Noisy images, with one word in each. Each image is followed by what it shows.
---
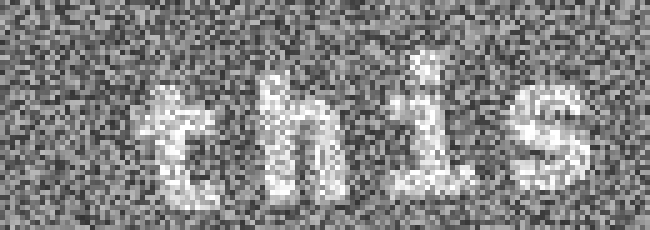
this
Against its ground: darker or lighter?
lighter
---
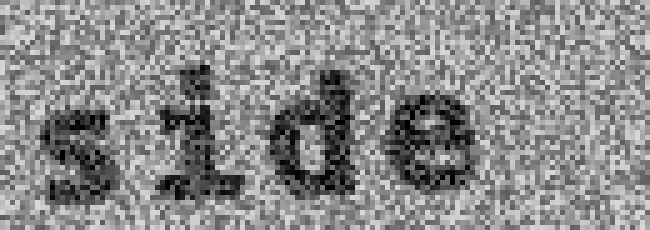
side
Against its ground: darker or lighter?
darker
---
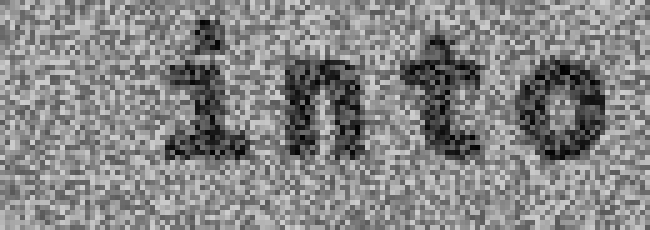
into
